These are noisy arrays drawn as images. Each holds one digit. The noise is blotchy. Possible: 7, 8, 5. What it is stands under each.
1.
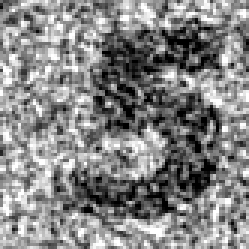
dark 5
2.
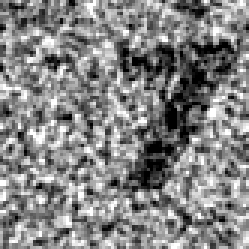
dark 7
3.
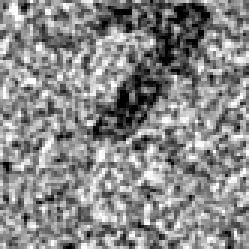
dark 7
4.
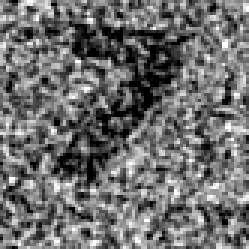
dark 7
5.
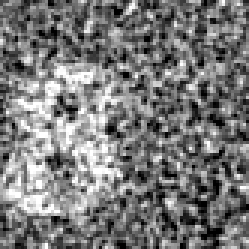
light 8
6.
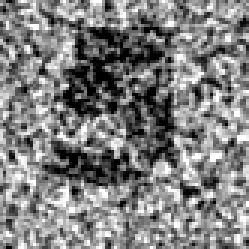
dark 5
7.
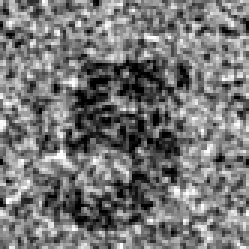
dark 5
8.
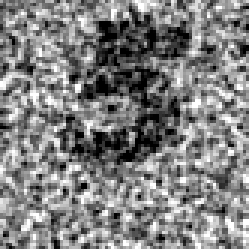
dark 5
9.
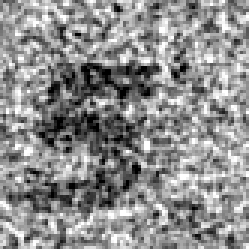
dark 5
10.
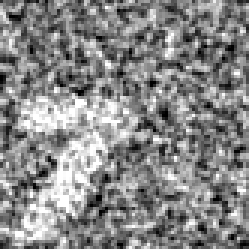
light 7
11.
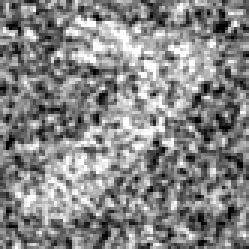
light 7
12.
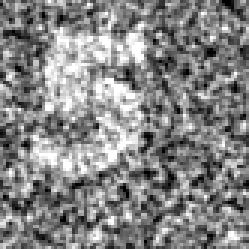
light 5
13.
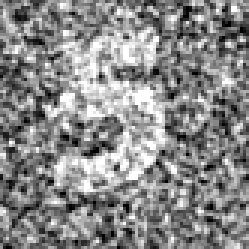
light 5
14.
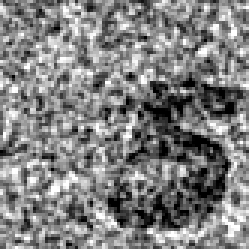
dark 5
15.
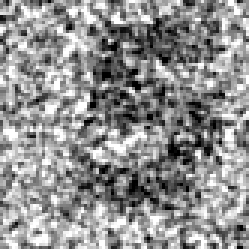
dark 5
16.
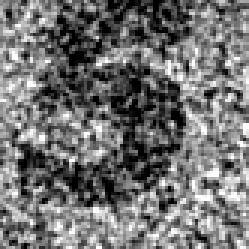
dark 5
